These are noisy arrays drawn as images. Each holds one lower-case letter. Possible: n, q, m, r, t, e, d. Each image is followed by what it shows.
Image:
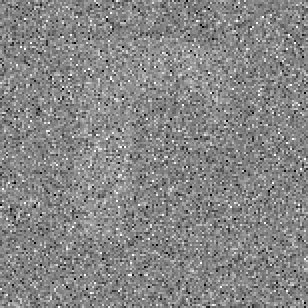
light r
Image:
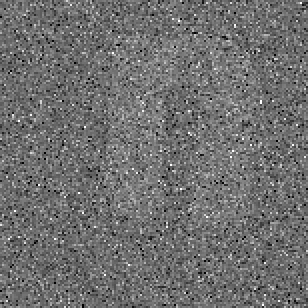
light n
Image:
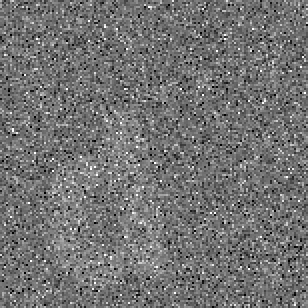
light d
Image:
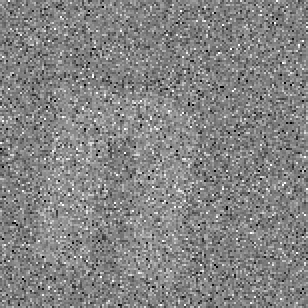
light n
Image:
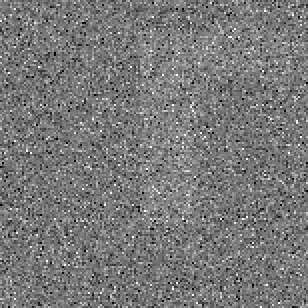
light r
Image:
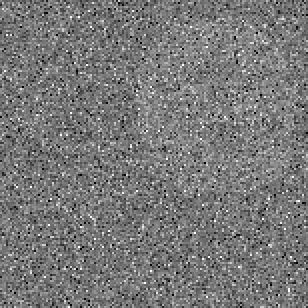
light e
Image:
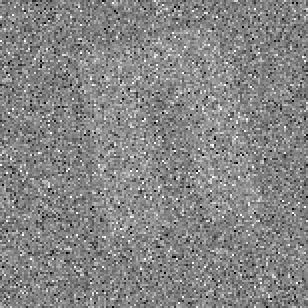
light n
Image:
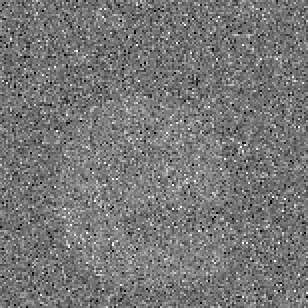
light e
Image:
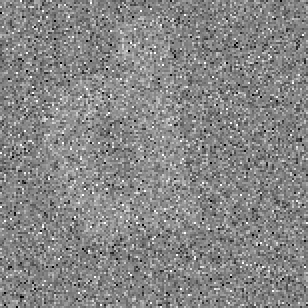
light d
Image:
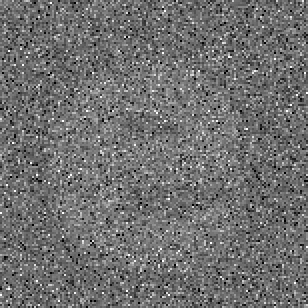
light e
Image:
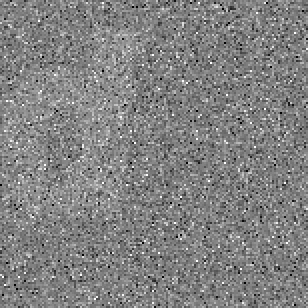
light d
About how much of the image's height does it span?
two thirds
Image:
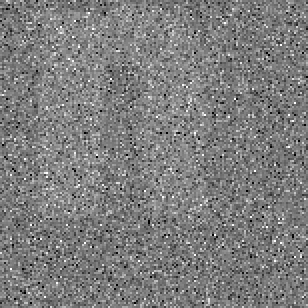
light n
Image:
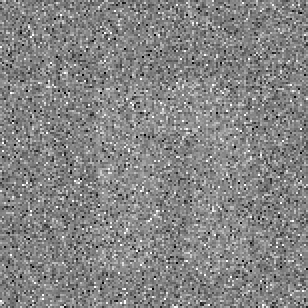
light n
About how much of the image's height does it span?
two thirds
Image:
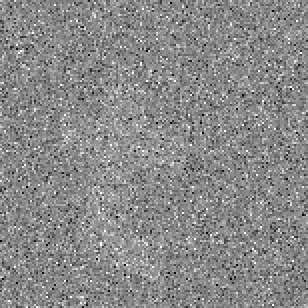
light t
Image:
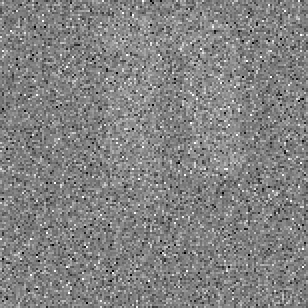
light n
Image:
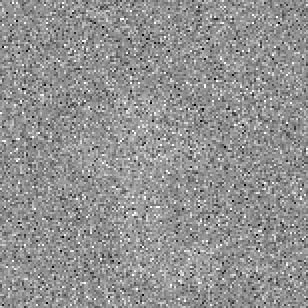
light t
